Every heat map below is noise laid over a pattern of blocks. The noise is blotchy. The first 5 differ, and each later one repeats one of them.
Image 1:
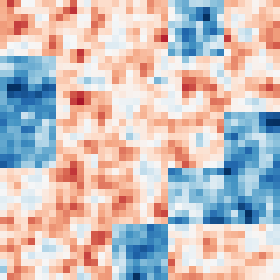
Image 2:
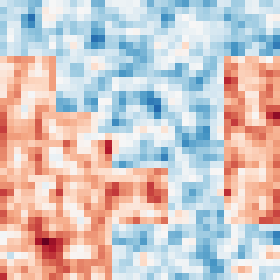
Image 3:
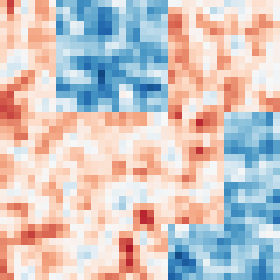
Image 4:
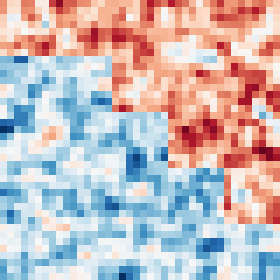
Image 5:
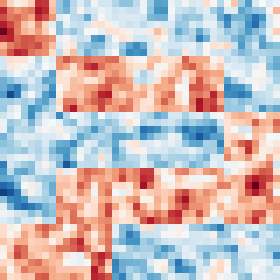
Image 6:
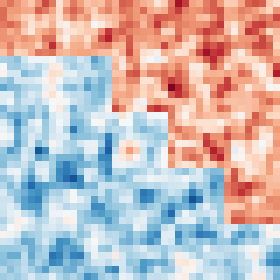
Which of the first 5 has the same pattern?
4
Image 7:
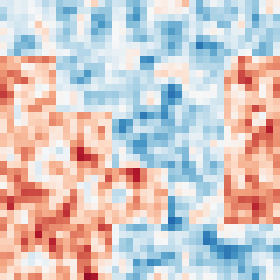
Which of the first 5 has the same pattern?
2
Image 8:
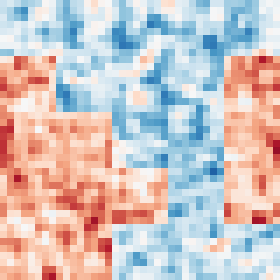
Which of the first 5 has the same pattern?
2
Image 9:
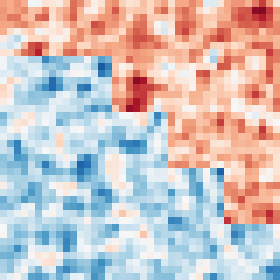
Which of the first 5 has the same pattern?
4
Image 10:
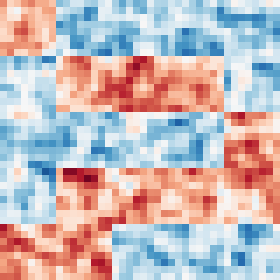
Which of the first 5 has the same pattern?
5
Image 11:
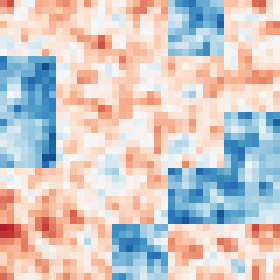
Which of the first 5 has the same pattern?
1
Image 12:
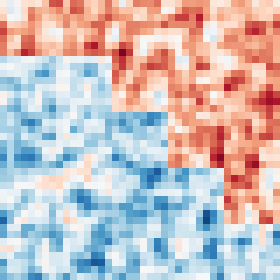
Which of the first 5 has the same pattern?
4
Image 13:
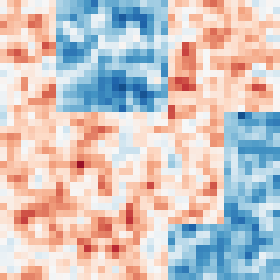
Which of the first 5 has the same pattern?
3
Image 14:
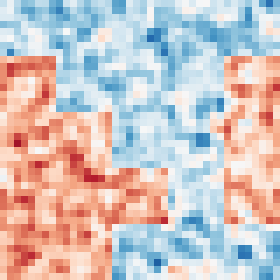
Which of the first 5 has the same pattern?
2
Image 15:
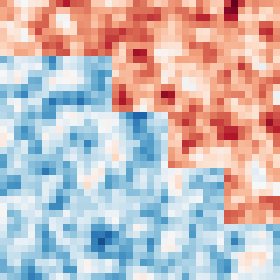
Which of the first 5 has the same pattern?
4
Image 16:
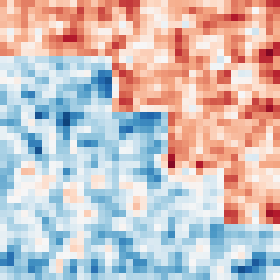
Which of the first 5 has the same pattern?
4
